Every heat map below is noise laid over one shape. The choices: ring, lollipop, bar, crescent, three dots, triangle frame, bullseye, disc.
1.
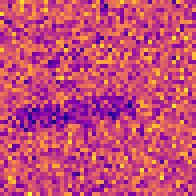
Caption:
dark bar
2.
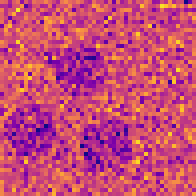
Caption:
dark three dots
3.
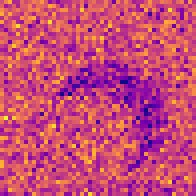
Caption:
dark crescent
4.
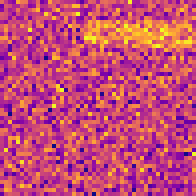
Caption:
light bar
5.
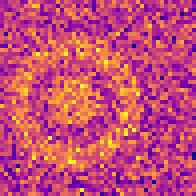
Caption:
light bullseye
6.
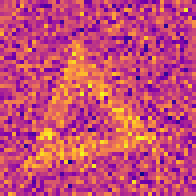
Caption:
light triangle frame
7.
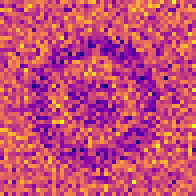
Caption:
dark bullseye
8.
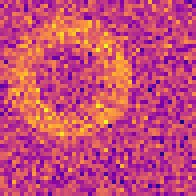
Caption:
light ring
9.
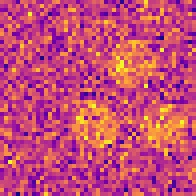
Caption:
light three dots
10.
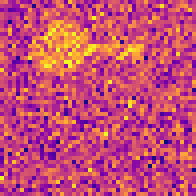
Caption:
light lollipop
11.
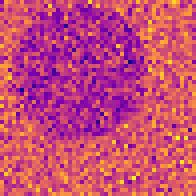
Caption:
dark disc
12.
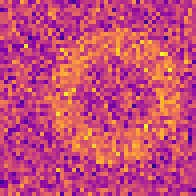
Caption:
light ring
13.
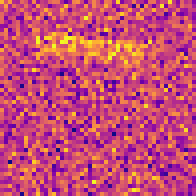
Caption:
light bar
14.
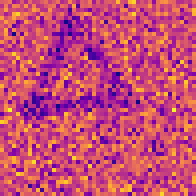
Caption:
dark triangle frame
